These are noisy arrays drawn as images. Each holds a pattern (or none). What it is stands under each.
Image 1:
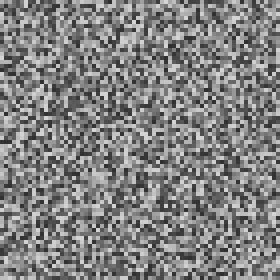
only noise
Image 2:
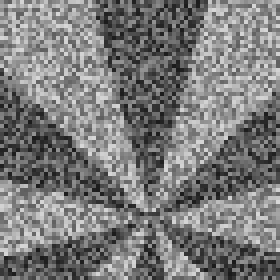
spokes from one point
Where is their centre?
bottom middle
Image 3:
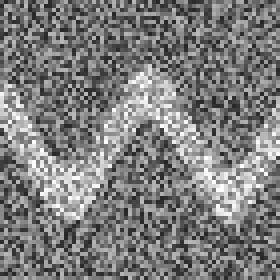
a wavy band
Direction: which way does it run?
left to right
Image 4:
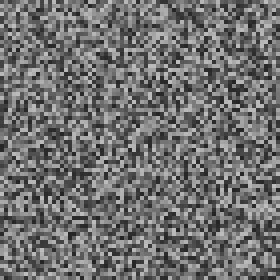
only noise
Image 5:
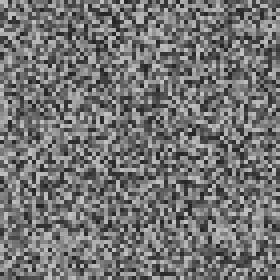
only noise
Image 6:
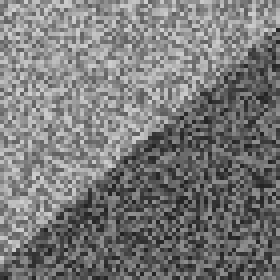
a sharp edge
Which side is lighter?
top left
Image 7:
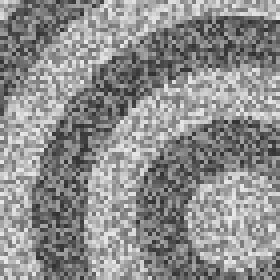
rings round one point
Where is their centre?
bottom right
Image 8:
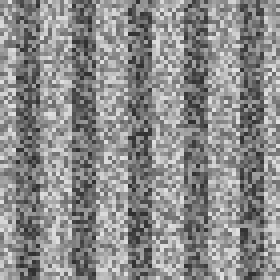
vertical stripes
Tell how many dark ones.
5
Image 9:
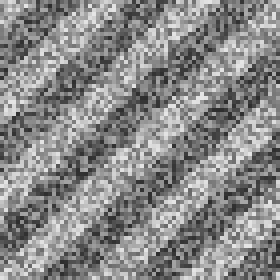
diagonal stripes
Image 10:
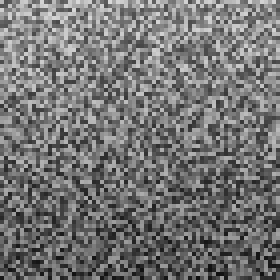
a smooth slope
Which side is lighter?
top
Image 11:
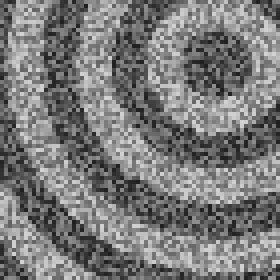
rings round one point
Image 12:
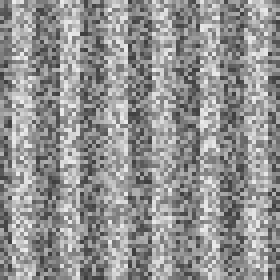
vertical stripes
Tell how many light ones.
6
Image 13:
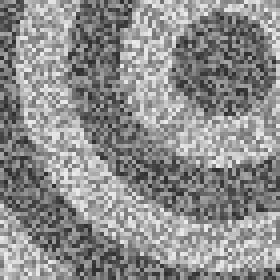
rings round one point
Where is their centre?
top right
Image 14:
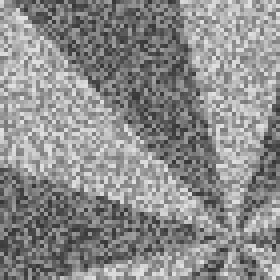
spokes from one point
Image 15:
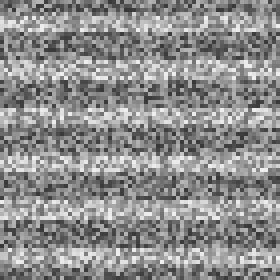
horizontal stripes
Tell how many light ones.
6
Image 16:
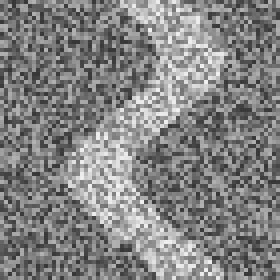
a wavy band
